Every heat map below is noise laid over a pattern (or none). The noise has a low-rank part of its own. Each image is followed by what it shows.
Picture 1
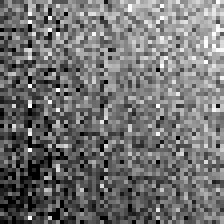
a smooth slope
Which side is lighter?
top right
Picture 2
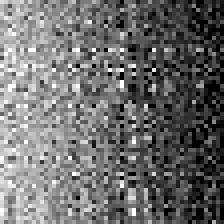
a smooth slope
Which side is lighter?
left
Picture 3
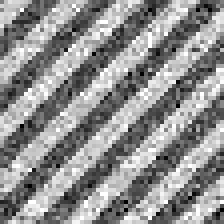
diagonal stripes
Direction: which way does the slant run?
bottom left to top right
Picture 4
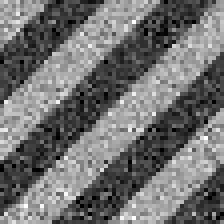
diagonal stripes
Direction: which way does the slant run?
bottom left to top right
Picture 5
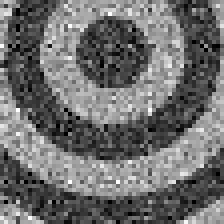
rings round one point
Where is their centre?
top middle
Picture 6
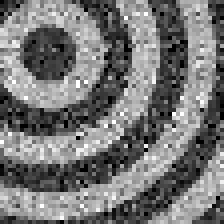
rings round one point
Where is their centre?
top left
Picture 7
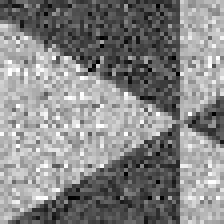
spokes from one point
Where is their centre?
middle right
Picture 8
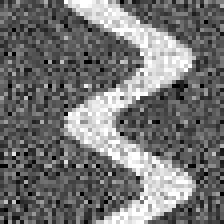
a wavy band
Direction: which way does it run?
top to bottom
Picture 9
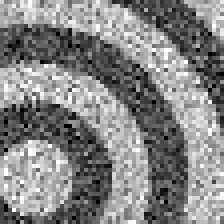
rings round one point
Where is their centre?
bottom left
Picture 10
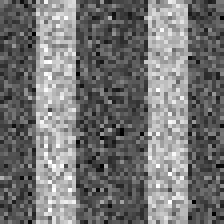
vertical stripes
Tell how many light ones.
2
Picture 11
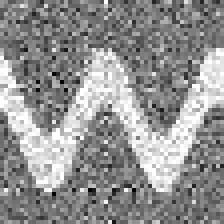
a wavy band
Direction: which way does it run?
left to right
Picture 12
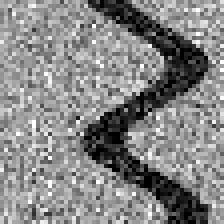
a wavy band
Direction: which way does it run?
top to bottom
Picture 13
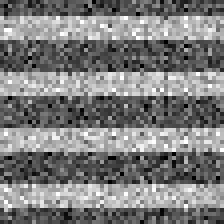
horizontal stripes
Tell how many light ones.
4
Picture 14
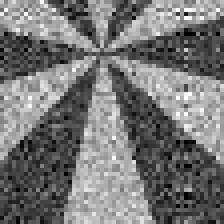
spokes from one point
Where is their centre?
top middle
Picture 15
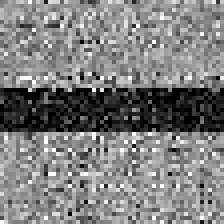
one horizontal stripe
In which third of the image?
middle
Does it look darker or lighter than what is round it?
darker
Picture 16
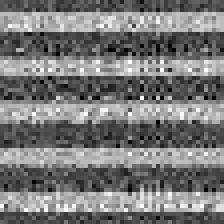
horizontal stripes
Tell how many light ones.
5
